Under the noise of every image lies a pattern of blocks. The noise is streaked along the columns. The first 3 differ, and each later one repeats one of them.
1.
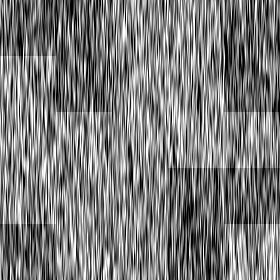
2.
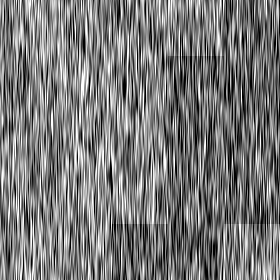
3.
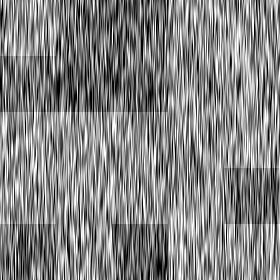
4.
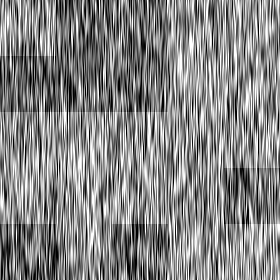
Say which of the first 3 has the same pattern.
3
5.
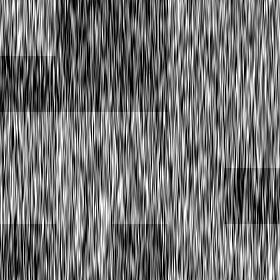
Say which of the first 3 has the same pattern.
3
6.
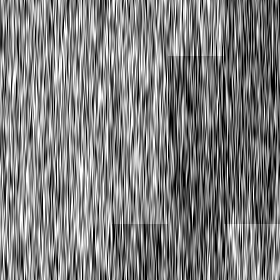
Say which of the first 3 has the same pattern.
2
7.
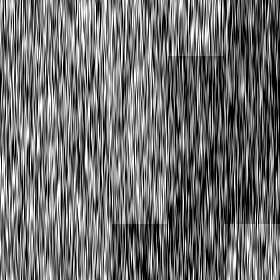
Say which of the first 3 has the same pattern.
2
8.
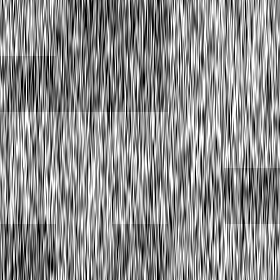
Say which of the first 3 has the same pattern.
3
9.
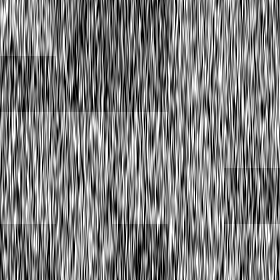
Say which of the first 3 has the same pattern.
3
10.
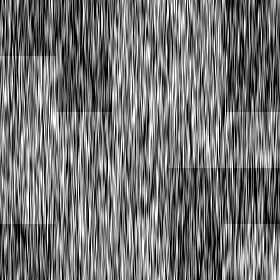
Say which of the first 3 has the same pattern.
1
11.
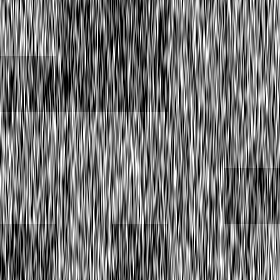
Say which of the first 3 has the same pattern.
3
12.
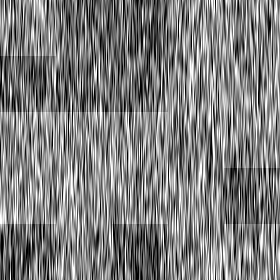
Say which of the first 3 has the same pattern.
3
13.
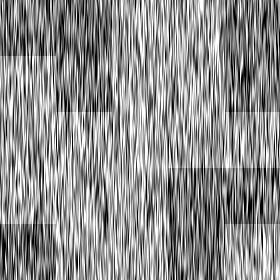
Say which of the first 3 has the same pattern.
1
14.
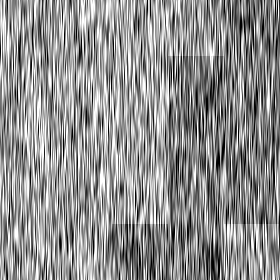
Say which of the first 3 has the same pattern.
2
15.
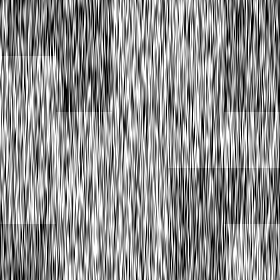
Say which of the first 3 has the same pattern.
1
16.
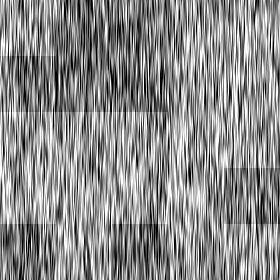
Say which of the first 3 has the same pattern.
3
